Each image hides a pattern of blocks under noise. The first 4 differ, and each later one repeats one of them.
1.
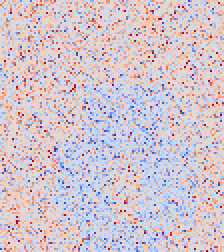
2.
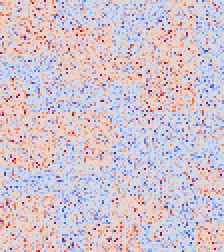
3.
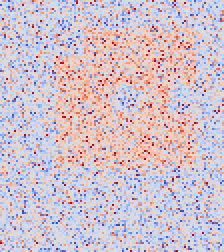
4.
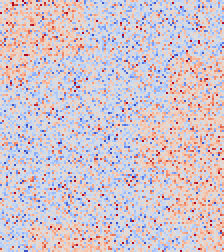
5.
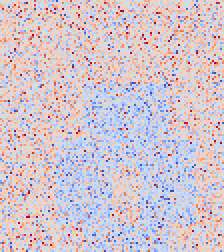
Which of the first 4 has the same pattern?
1
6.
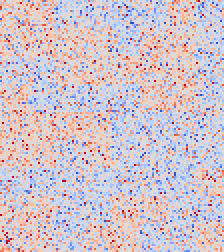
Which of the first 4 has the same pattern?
2
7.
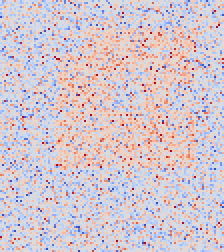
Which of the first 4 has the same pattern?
3
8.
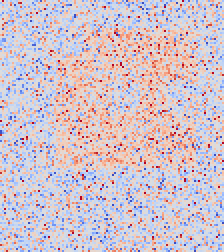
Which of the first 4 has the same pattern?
3
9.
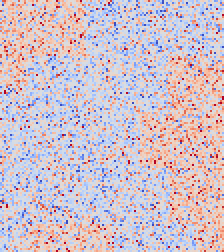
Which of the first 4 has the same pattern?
4
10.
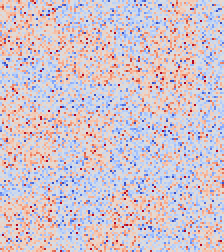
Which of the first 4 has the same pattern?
2
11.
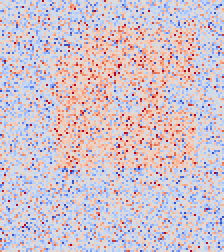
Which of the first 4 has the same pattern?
3
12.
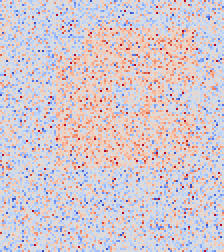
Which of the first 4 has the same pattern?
3
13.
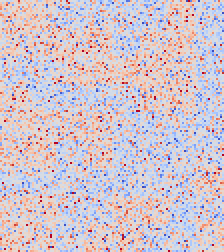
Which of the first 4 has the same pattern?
2
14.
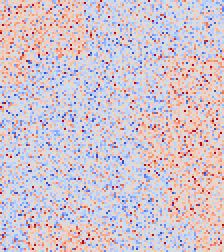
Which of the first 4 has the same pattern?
4
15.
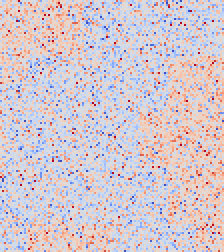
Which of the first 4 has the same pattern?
4
